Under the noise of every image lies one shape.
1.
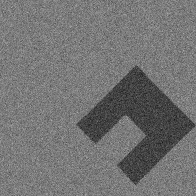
square with a notch
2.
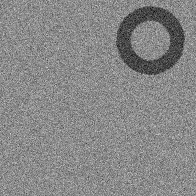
ring
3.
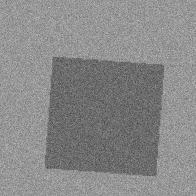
square
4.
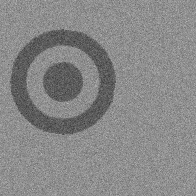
bullseye
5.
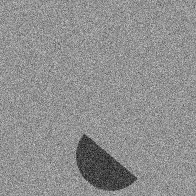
half disc
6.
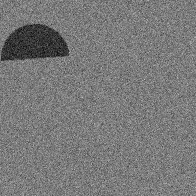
half disc
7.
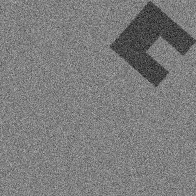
square with a notch
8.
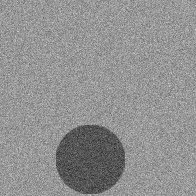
disc
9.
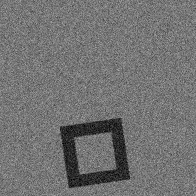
square frame
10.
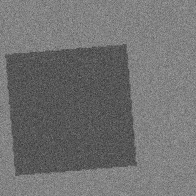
square
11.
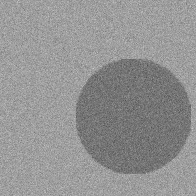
disc
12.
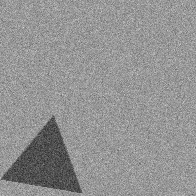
triangle
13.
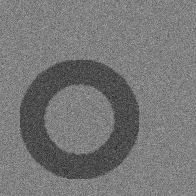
ring
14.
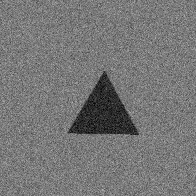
triangle
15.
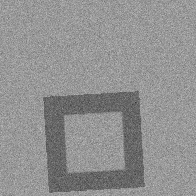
square frame
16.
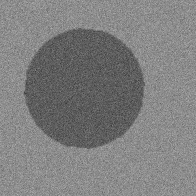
disc
